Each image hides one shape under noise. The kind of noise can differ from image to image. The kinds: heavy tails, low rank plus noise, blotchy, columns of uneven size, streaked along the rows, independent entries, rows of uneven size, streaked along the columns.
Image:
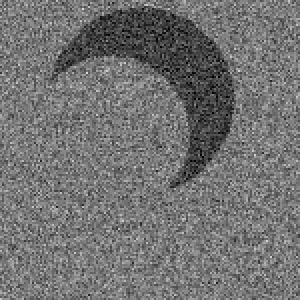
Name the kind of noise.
low rank plus noise
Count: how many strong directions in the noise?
three or four
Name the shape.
crescent
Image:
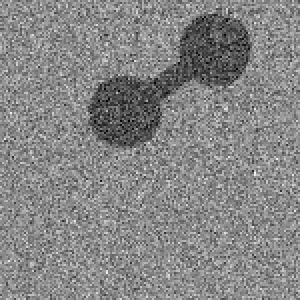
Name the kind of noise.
low rank plus noise
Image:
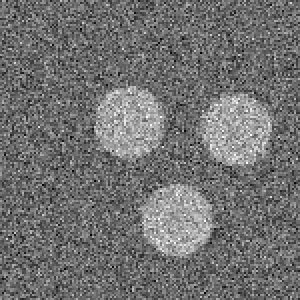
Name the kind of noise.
independent entries
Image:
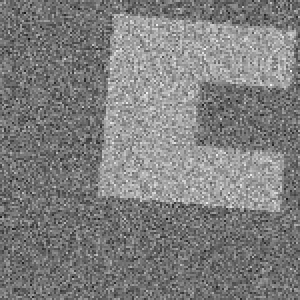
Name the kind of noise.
low rank plus noise
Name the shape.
square with a notch
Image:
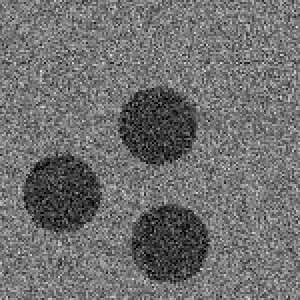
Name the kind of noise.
low rank plus noise
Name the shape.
three dots
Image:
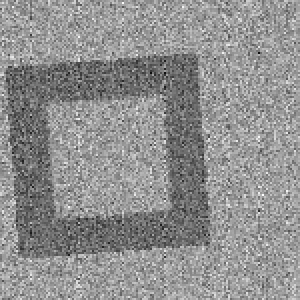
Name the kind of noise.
columns of uneven size
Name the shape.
square frame
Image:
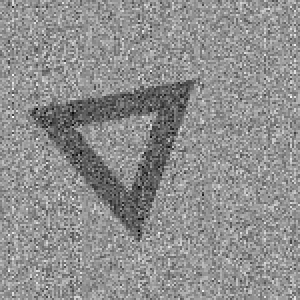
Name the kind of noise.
columns of uneven size
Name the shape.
triangle frame
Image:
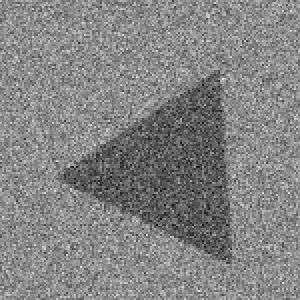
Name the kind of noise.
low rank plus noise
